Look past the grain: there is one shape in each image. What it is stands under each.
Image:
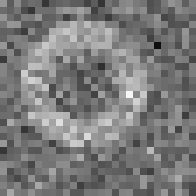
ring
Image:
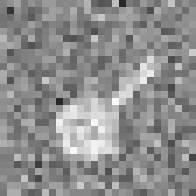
lollipop
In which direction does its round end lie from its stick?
down and left
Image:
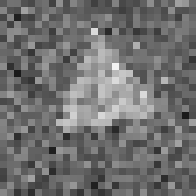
triangle
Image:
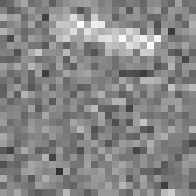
bar
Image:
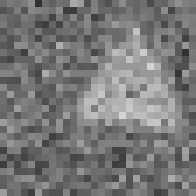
triangle
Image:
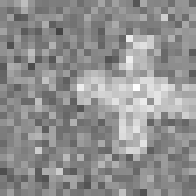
cross
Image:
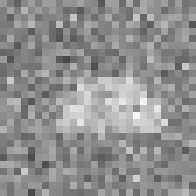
half disc
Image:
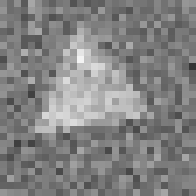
triangle
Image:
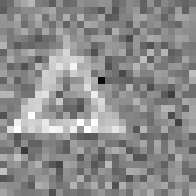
triangle frame
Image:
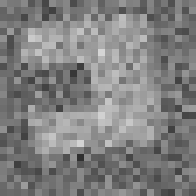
square with a notch
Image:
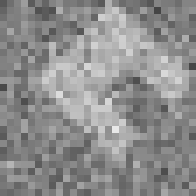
square with a notch
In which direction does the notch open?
down and right
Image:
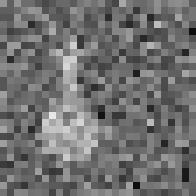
lollipop
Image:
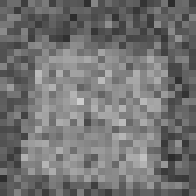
square
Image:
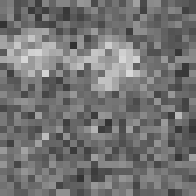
dumbbell
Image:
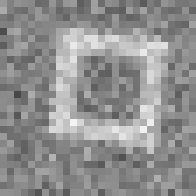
square frame
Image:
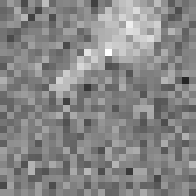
lollipop
